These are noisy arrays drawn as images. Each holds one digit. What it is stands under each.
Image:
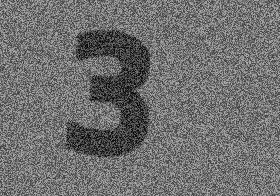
3
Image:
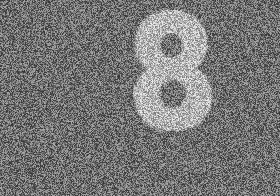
8
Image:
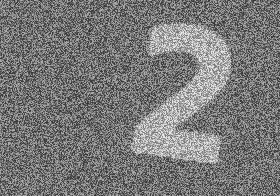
2
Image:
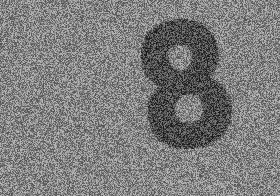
8
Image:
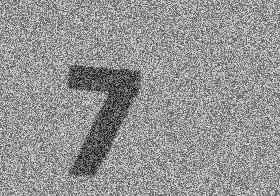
7
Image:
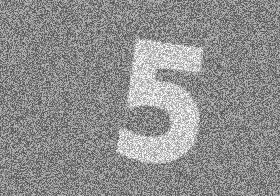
5
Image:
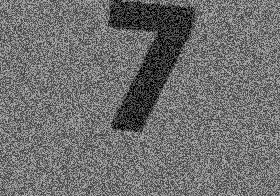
7
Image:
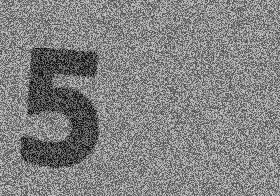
5
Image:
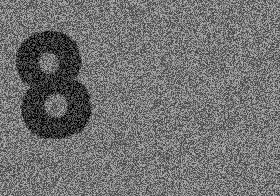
8
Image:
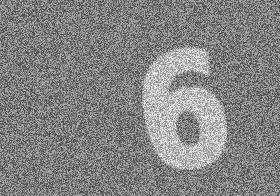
6
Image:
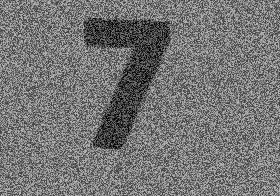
7
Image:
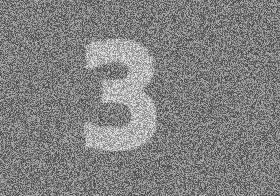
3
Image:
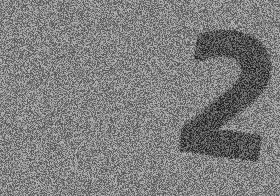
2
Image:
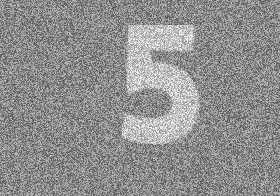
5
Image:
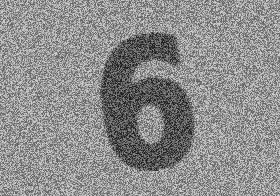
6
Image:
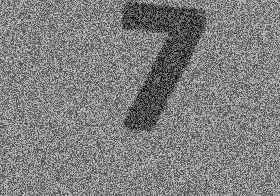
7
